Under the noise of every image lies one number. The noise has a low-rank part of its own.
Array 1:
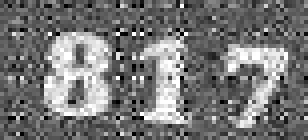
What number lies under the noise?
817
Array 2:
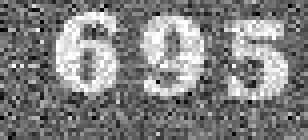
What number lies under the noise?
695
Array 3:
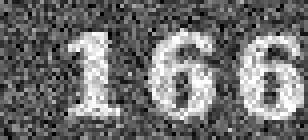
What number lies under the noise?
166
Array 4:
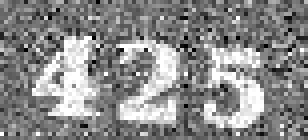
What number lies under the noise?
425
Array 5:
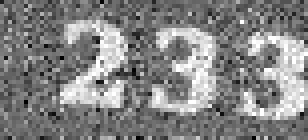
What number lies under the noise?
233
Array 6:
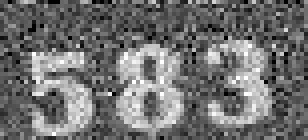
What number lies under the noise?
583
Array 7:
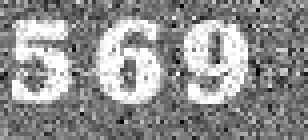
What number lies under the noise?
569
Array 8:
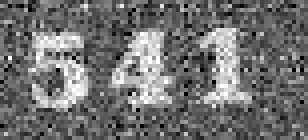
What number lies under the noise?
541
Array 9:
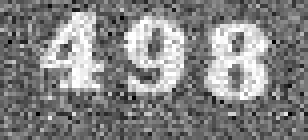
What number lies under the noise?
498
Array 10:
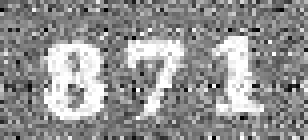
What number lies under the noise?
871
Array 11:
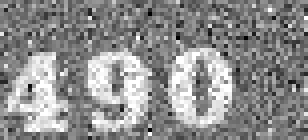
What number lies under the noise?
490
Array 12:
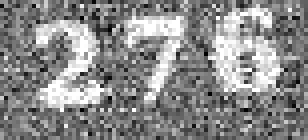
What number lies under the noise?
276
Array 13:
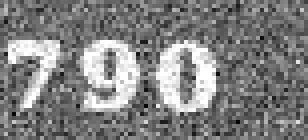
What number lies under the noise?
790
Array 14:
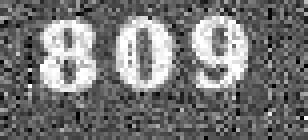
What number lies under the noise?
809
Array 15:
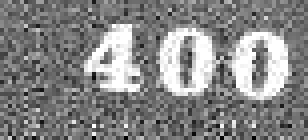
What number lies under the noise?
400
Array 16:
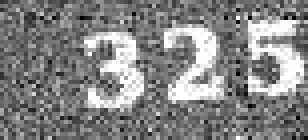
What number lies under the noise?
325
